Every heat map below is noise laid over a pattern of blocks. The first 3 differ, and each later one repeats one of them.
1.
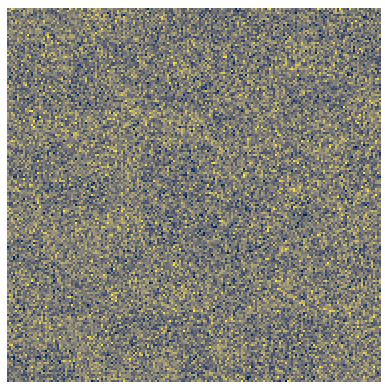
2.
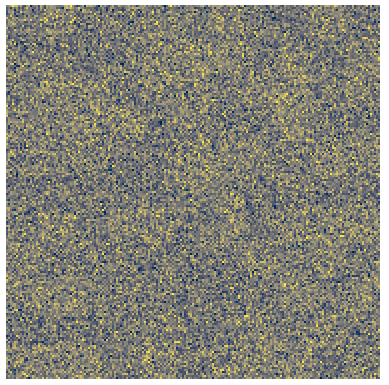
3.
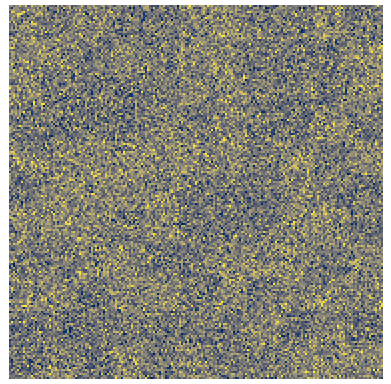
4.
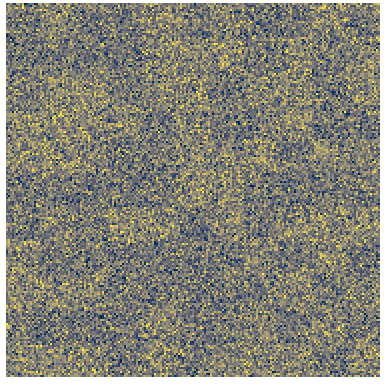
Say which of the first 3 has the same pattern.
2
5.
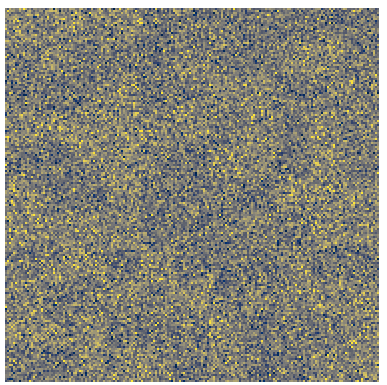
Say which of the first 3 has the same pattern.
1
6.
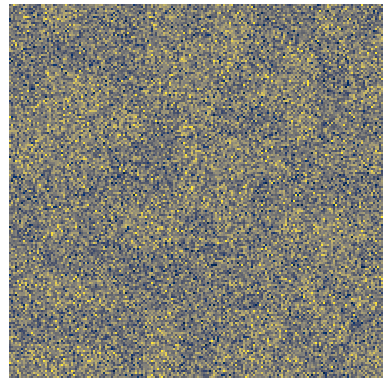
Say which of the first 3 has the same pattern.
2
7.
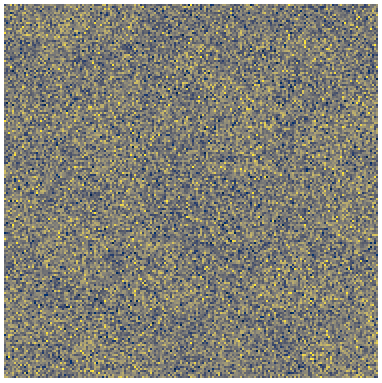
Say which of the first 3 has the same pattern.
1
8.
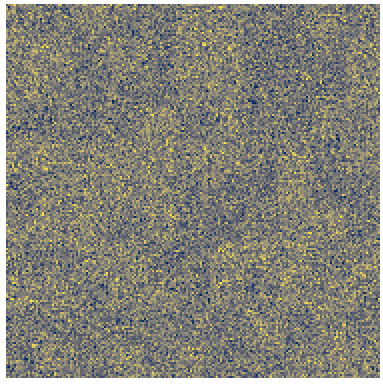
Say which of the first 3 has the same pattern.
3
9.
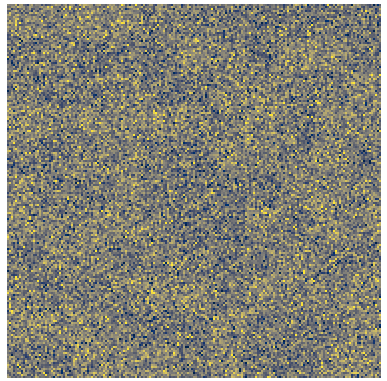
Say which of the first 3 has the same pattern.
1
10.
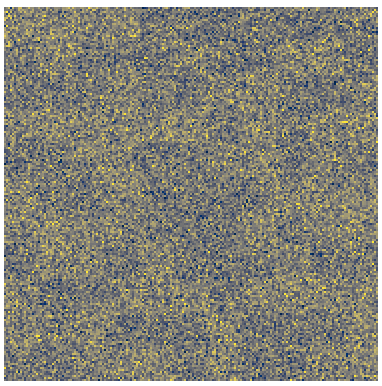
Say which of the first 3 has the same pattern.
1
